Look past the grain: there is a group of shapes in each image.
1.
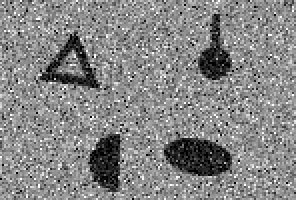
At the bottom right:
ellipse
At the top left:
triangle frame
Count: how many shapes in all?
4
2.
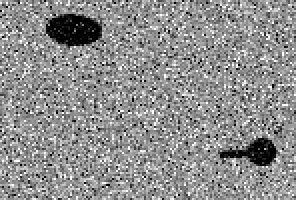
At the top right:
nothing
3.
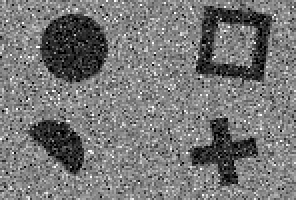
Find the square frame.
top right
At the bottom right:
cross
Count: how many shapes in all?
4
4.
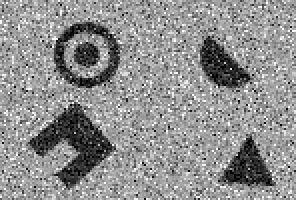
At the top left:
bullseye
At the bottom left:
square with a notch
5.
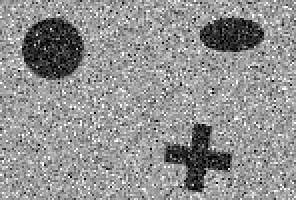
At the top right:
ellipse
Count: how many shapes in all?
3
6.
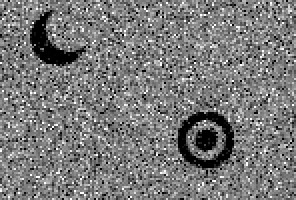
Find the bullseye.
bottom right
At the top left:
crescent
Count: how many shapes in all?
2
